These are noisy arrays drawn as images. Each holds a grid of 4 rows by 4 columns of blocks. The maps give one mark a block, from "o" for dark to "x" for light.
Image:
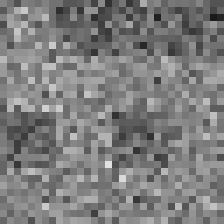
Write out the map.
x o o o
x x x x
o x o x
x x x x
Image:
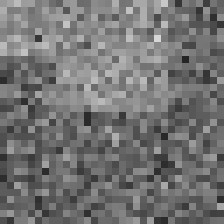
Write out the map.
x x x o
o x x o
o o o o
o o o o
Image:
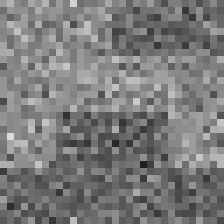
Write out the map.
x x o o
x x x x
x o o x
o o o o
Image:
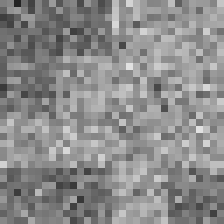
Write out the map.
o o x x
o x x x
x x x x
o o x o
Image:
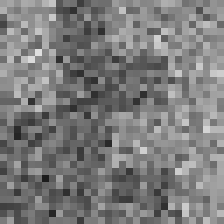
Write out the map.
x o x x
x o o x
o o x x
o o o x
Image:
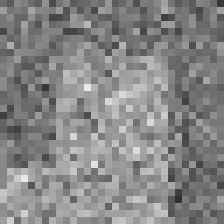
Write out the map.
o o o o
o x x o
o x x o
x x x o
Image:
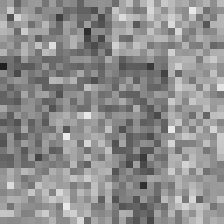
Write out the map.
x o x x
o o o x
o x o x
x x o x
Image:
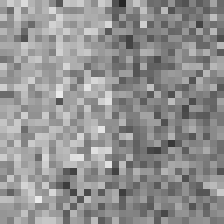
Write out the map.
x x o o
x x o o
x x o o
x o o o
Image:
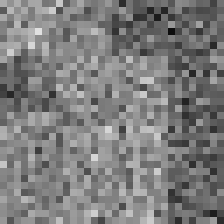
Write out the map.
x x o o
o x x o
x x x o
x x x o
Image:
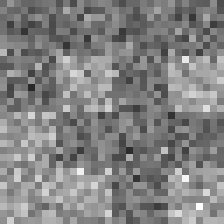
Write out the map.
o o o o
o x o x
x o o o
x x o x
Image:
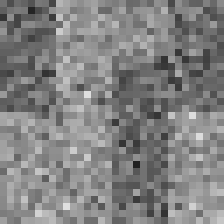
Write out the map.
o x x o
o x o o
x x o x
x x o x
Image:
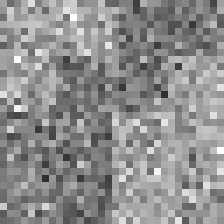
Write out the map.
x x o o
x o o x
o o x x
o o x x
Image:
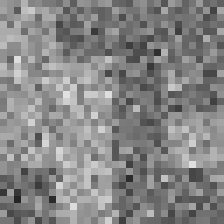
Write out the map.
x o o o
x x o o
x x o x
o x o o
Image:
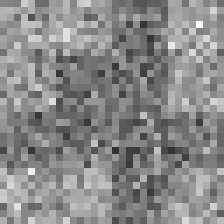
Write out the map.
x x o x
x o o x
o o o o
x x o x
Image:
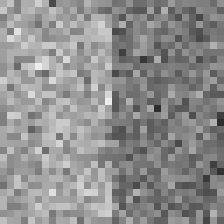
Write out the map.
x x o o
x x o o
x x o o
x x o o
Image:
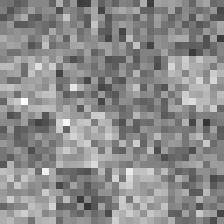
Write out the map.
o o o o
x o o x
o x o o
x o x o
